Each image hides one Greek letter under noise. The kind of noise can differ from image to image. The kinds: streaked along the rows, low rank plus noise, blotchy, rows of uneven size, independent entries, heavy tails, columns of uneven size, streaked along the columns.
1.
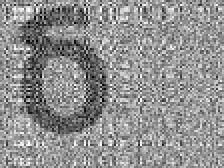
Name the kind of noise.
low rank plus noise
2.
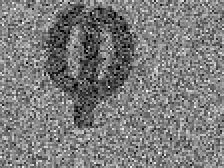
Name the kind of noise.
independent entries
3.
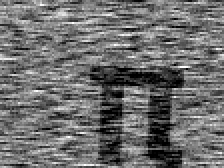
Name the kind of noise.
streaked along the rows
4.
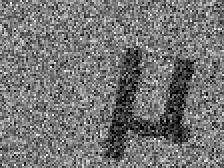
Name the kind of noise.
independent entries
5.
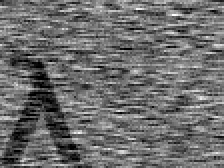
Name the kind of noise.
streaked along the rows
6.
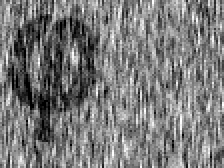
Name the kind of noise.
streaked along the columns
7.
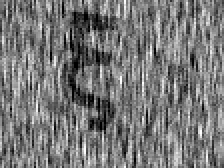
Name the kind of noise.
streaked along the columns
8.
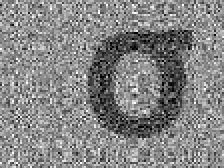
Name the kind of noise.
low rank plus noise
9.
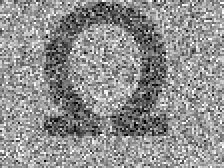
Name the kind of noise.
independent entries
